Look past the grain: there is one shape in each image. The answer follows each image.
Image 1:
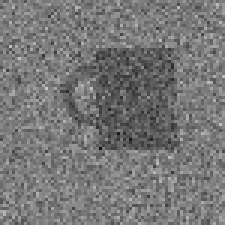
cup
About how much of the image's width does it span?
half
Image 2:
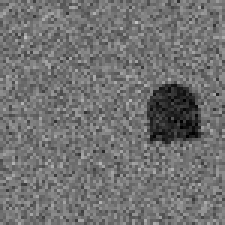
ghost
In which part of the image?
middle right
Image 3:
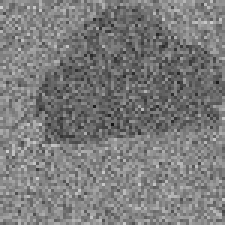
cloud
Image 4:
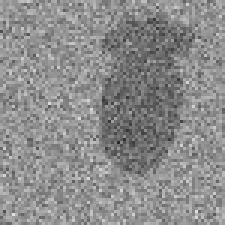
footprint
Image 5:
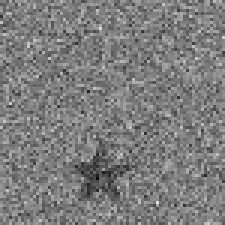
star
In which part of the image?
bottom middle
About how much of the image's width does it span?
a third
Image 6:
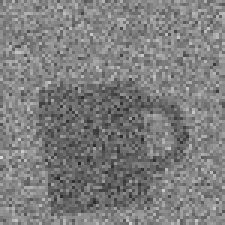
cup
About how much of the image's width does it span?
two thirds
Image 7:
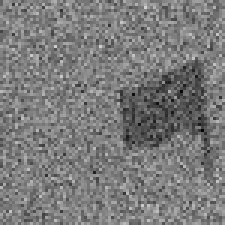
flag
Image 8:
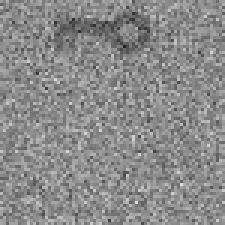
key
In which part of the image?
top middle
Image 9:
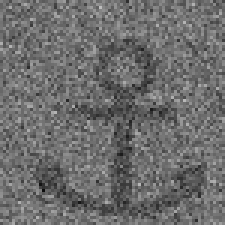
anchor
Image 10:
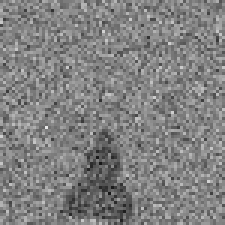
chess pawn
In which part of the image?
bottom middle
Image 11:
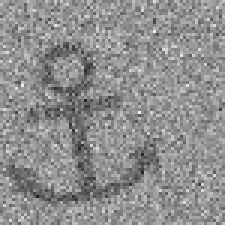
anchor
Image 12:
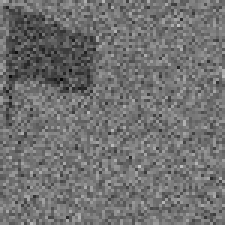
flag
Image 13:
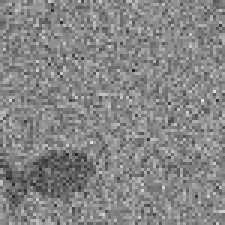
fish
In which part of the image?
bottom left
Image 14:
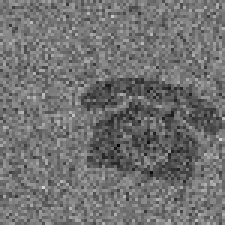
telephone
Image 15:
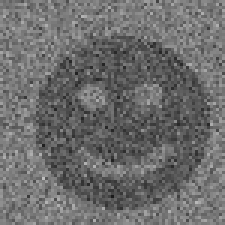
smiling face
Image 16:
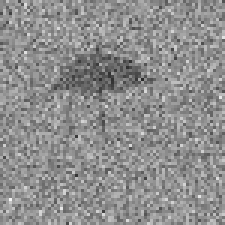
umbrella
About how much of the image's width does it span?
half
